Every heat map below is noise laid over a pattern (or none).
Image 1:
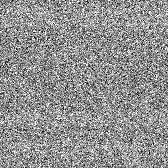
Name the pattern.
bands of rows
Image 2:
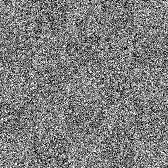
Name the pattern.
a checkerboard
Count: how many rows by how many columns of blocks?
5 by 5
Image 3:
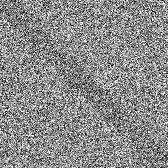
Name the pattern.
a diagonal band
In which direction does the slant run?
top left to bottom right
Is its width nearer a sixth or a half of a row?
a sixth
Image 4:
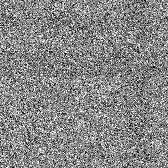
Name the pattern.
bands of rows crossing bands of columns
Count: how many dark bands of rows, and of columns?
2 and 1
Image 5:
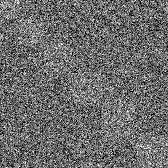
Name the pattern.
blocks along the diagonal
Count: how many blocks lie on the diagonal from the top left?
6
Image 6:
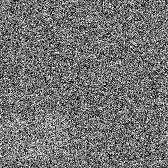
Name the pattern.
one block
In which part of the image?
bottom left
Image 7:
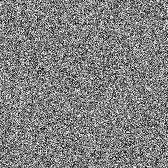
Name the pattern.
only noise
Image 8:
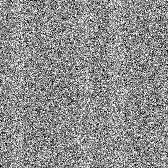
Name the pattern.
bands of columns
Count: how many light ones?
3
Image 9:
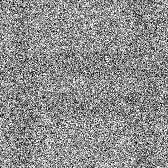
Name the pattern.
bands of rows crossing bands of columns
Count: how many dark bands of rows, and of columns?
2 and 2
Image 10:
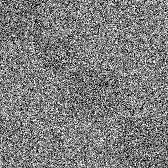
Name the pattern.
blocks along the diagonal
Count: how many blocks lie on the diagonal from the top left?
4
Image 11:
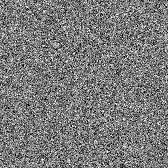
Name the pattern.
only noise
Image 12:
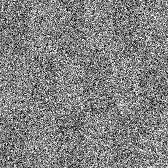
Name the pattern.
a checkerboard
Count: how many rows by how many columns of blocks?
3 by 6
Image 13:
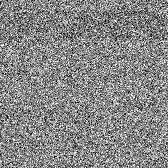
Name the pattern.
one band of rows
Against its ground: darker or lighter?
darker
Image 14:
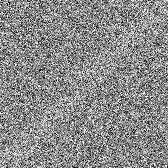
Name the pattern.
a diagonal band
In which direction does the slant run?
bottom left to top right
